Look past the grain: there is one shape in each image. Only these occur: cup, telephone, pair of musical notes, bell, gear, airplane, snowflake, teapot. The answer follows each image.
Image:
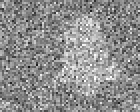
light bell
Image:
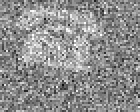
light telephone
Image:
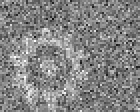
light gear
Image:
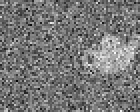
light teapot, middle right
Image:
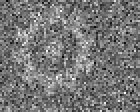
light gear
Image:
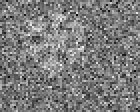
light snowflake
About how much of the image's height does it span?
two thirds
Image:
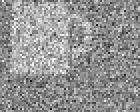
light cup
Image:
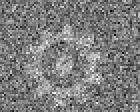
light gear
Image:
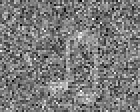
light pair of musical notes
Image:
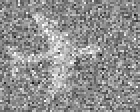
light airplane
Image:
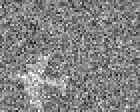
light airplane
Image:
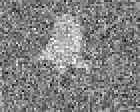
light bell
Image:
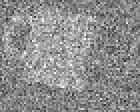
light cup
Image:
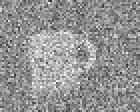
light cup
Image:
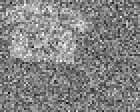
light telephone
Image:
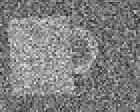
light cup
